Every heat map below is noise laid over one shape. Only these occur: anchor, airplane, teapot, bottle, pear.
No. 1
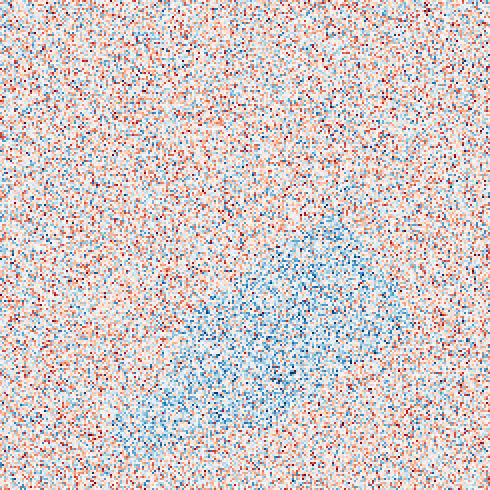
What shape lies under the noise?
bottle
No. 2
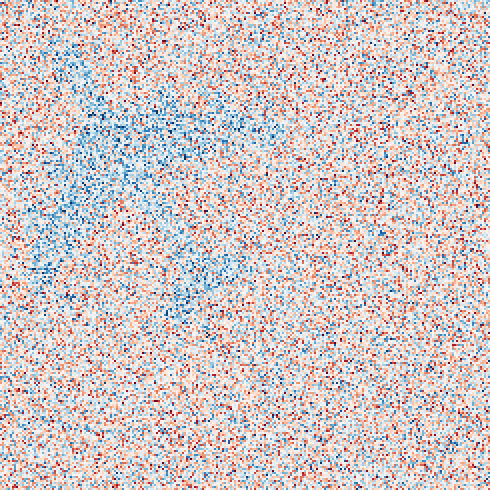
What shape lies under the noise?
airplane
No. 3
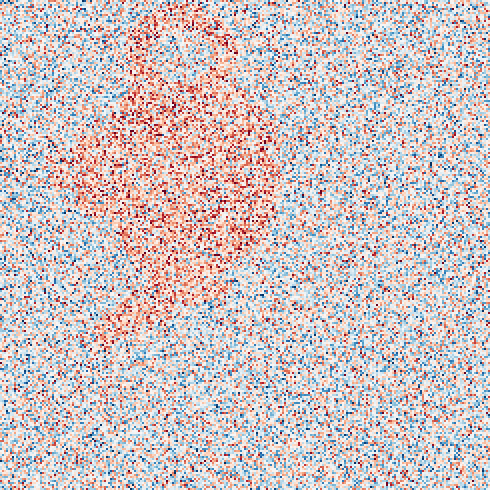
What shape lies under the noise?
teapot
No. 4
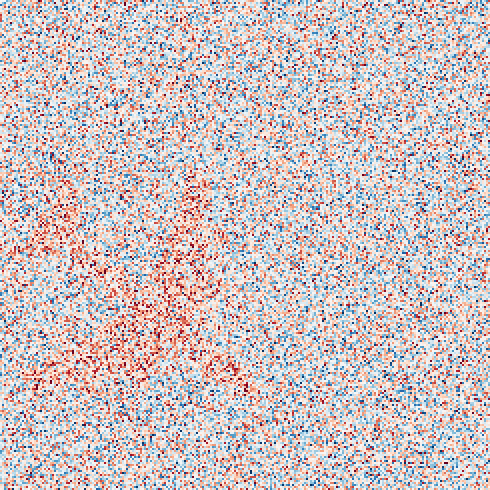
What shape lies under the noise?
airplane
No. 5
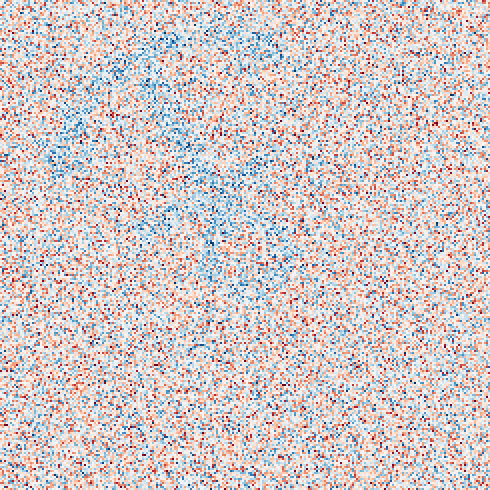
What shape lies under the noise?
anchor
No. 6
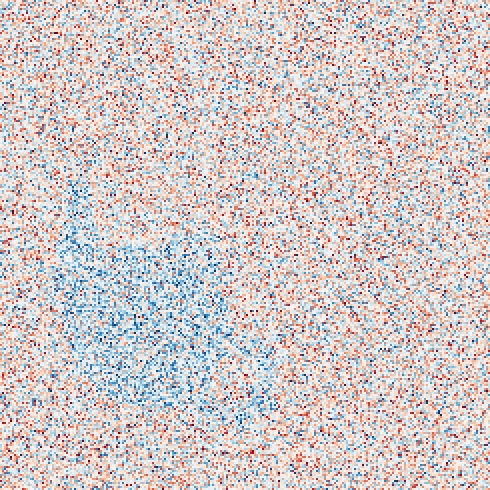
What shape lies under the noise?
teapot
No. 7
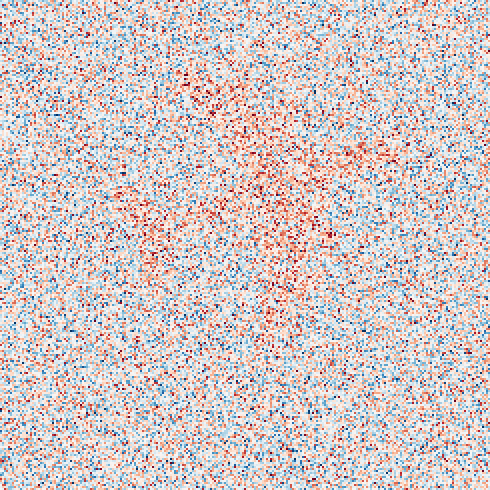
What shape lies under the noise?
airplane
